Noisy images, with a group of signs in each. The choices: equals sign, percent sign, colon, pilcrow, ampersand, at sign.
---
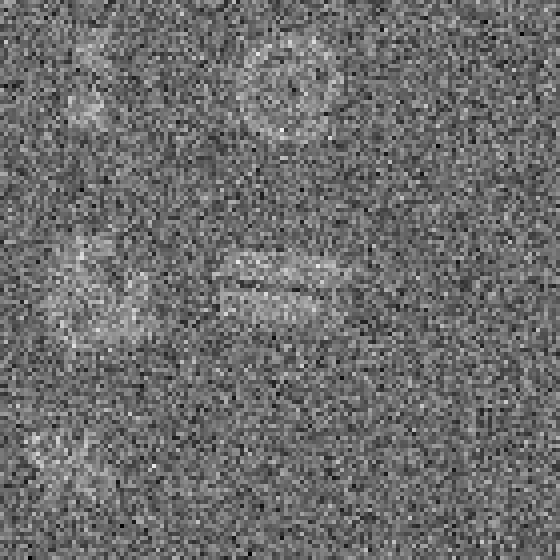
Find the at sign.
top middle
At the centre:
equals sign
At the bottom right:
nothing
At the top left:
colon
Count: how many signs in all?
5
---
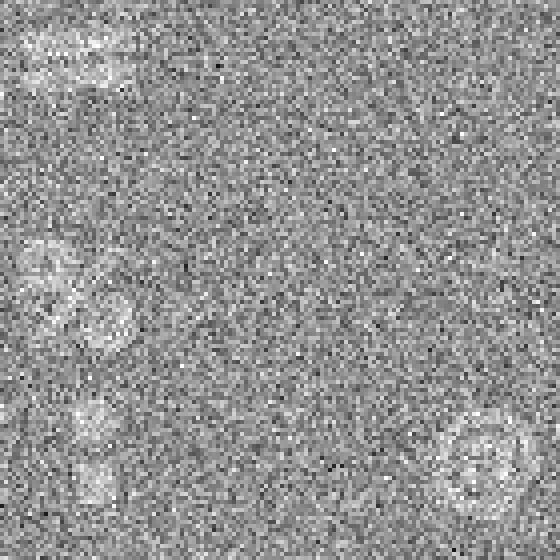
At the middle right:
nothing
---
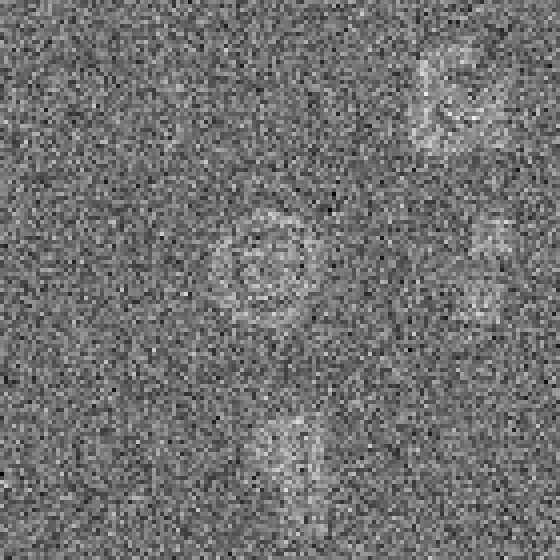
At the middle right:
colon
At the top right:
ampersand
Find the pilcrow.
bottom middle
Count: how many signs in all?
4
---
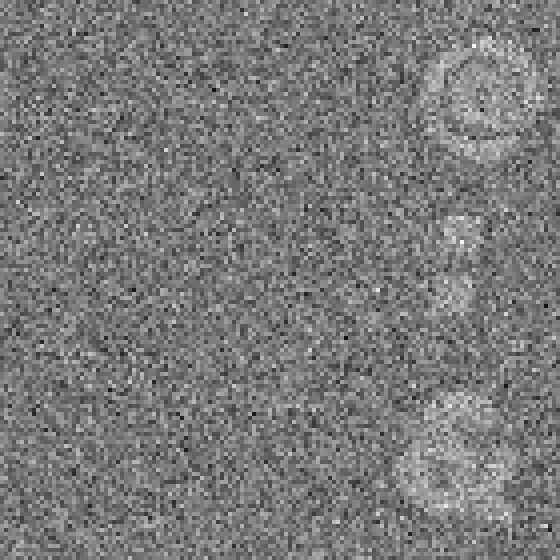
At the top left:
nothing
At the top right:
at sign
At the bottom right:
ampersand
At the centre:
nothing
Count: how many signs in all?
3
